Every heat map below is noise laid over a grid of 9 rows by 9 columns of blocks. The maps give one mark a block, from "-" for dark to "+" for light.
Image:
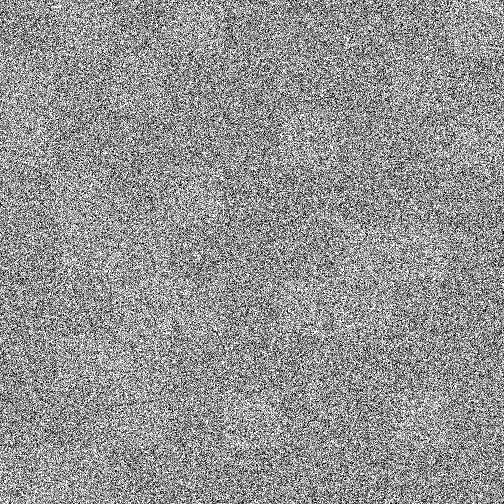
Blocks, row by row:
- + - + - - - - +
+ - + - - - - + -
+ - - - - + - - +
- + - + - - - - -
- + + - - - + + -
- - + + - + + - -
- + + - - - - - -
- - + - + - - + -
+ + - - - - - - -
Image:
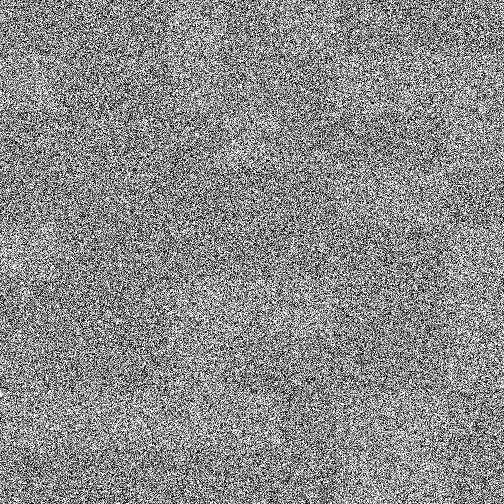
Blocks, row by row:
- - - + - + - - -
+ - - + - - + + +
- - - - + - - - +
- - - - - - + + -
+ - - - - - - - +
- - - + + + - - +
- - - + - - - - +
+ + + + + - + + -
- - - - - - + + -
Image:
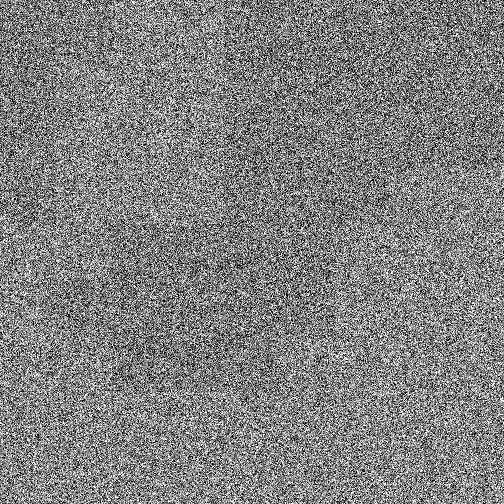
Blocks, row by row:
- - + + - - - - -
- + + + - - - - -
- + + + - - - - -
- + + + - - - + +
+ + - - - - + + +
+ - - - - - + + +
+ + - - - + + + +
+ + + + + + + + +
+ + + + + + + + +
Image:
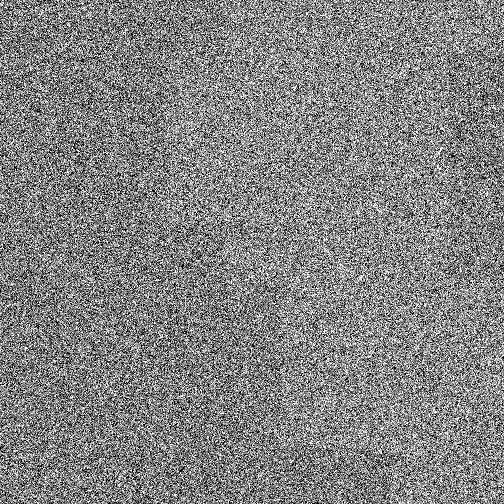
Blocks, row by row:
- - - - + + + + +
- - - + + + + + -
- - - + + + + + -
- - - + + + + + -
- - - - + + + + -
- - - - - + + + +
- - - - - + + + +
- - - - - + + + +
- - - - - - - + +
